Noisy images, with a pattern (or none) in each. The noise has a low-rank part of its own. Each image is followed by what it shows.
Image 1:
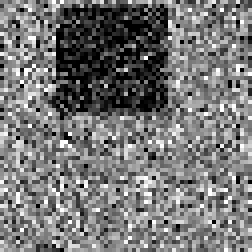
one block
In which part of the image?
top middle
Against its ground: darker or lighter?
darker
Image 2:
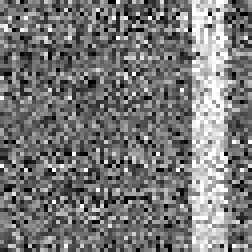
one band of columns
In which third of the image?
right
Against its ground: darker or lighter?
lighter
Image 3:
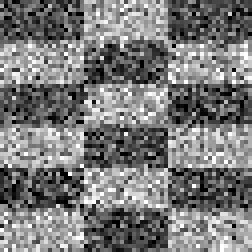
a checkerboard
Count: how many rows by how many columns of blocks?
6 by 3
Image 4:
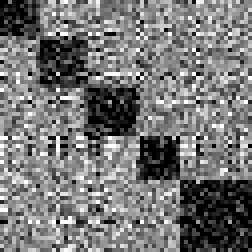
blocks along the diagonal
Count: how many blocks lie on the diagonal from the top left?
5
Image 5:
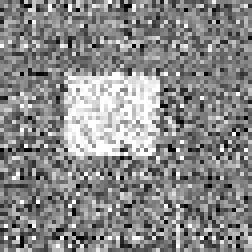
one block
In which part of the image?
centre
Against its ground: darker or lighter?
lighter
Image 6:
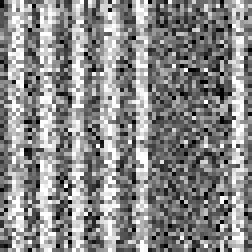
bands of columns
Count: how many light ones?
6
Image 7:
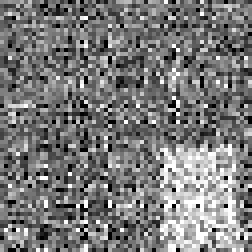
one block
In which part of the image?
bottom right
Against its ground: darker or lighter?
lighter
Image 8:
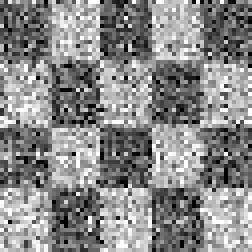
a checkerboard
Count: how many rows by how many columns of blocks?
4 by 5
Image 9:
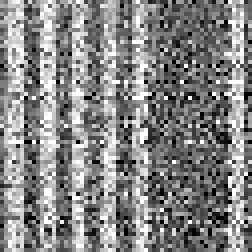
bands of columns
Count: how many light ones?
6
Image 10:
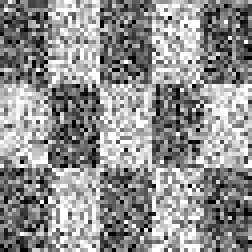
a checkerboard
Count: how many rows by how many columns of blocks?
3 by 5
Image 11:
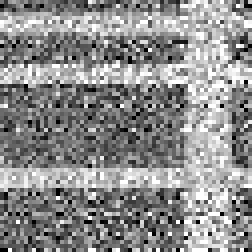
bands of rows crossing bands of columns
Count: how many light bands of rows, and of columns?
3 and 1
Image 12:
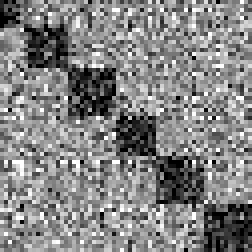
blocks along the diagonal
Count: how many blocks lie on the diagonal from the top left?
6
